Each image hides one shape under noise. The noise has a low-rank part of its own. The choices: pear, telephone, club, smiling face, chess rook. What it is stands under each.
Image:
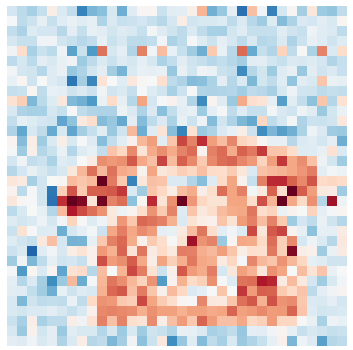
telephone
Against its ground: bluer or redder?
redder
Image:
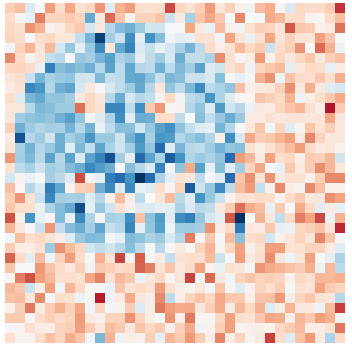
smiling face
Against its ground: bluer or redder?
bluer
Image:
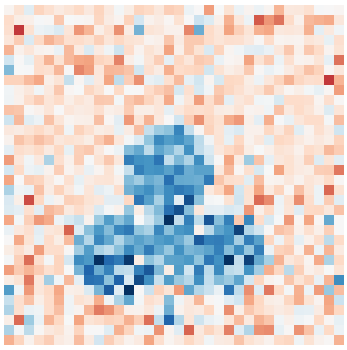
club
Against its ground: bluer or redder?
bluer
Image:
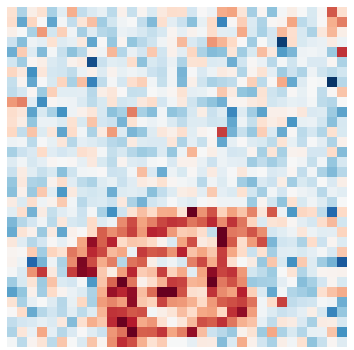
telephone
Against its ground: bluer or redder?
redder
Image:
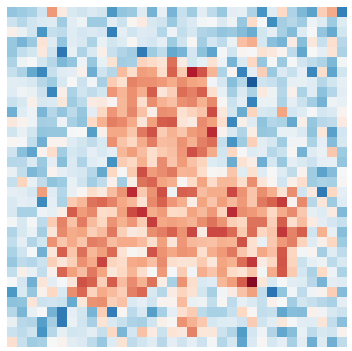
club
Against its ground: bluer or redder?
redder
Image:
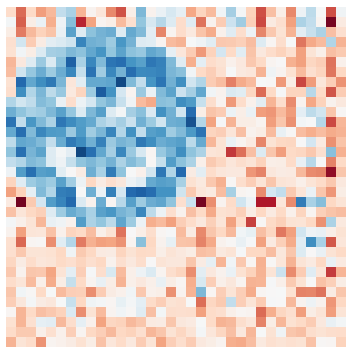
smiling face
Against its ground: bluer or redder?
bluer
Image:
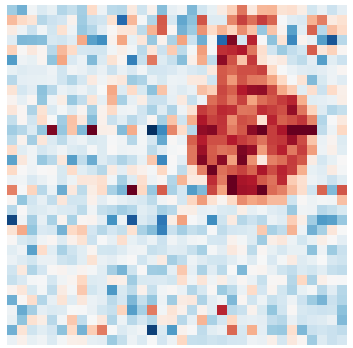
pear
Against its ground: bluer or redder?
redder
